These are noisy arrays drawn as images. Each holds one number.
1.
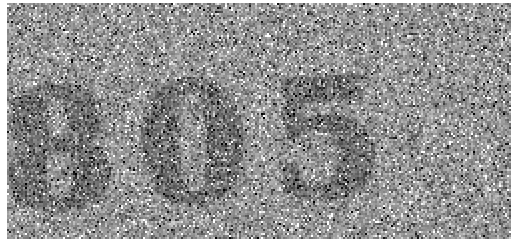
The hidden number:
805
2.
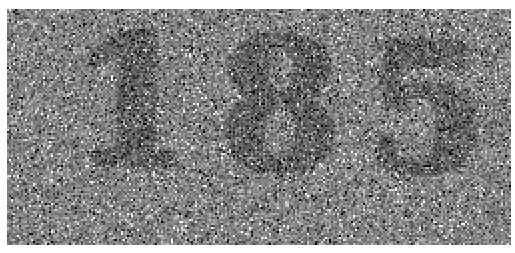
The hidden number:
185
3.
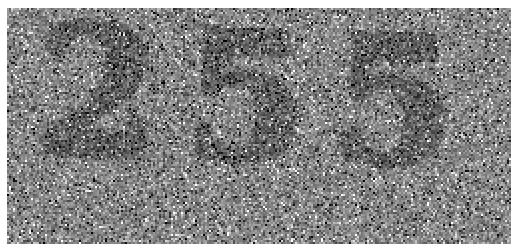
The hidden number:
255
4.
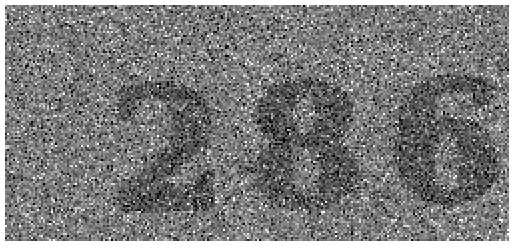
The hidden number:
286
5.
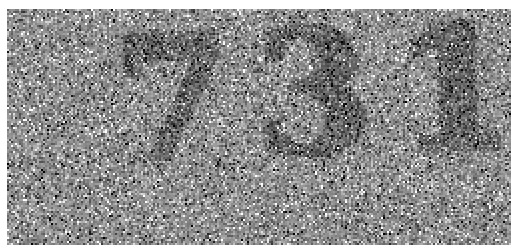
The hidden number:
731
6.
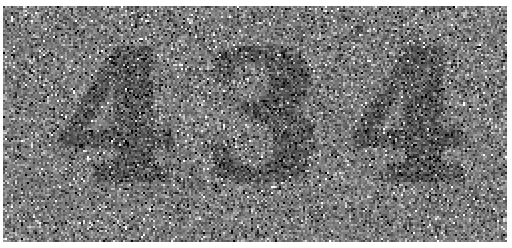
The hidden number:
434
